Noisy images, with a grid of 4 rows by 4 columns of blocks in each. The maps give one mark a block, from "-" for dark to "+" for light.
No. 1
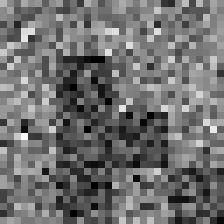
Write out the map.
++++
+-++
+--+
+-+-
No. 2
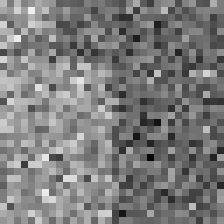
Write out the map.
+---
++--
++--
++--
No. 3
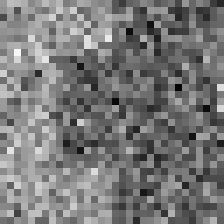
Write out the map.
++--
+---
+---
++--
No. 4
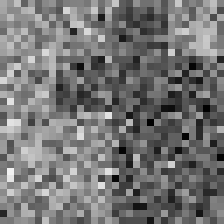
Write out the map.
++-+
+---
++--
++--
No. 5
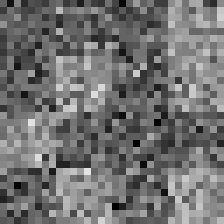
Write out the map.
---+
-+-+
+---
-+-+
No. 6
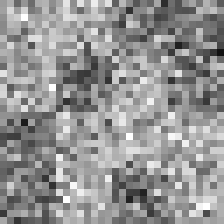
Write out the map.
++--
+-+-
-+++
-+-+
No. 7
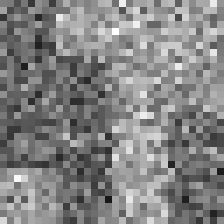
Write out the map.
-+++
--++
--+-
+-+-
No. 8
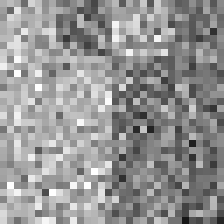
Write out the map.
+-+-
++--
++--
++--
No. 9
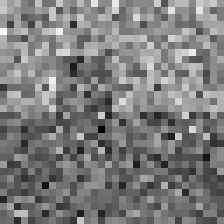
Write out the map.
++++
+-++
----
----
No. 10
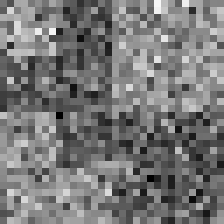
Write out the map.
+-++
--++
+---
++--
